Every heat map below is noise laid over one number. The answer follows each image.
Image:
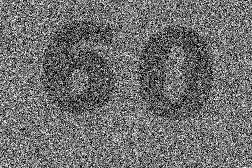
60
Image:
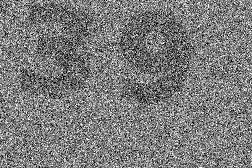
39
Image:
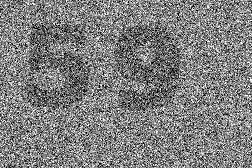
59
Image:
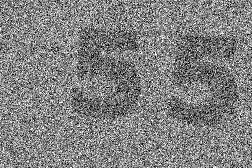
55
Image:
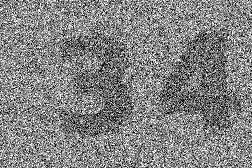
34
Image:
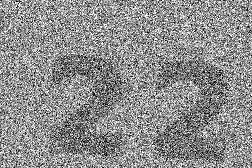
22
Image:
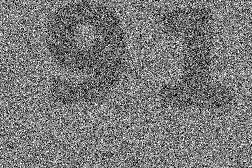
91
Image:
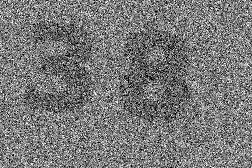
38
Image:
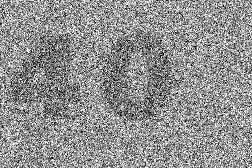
40
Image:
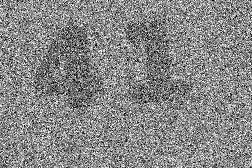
41
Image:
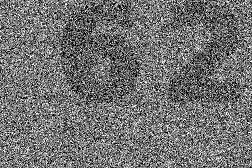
62
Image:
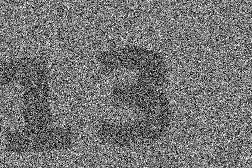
13
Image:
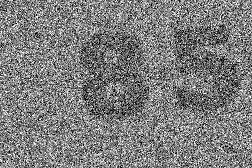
85
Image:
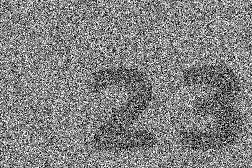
23
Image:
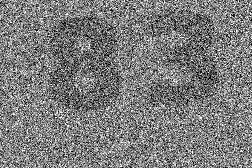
83
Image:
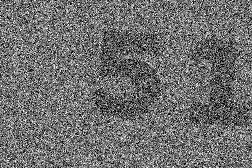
51
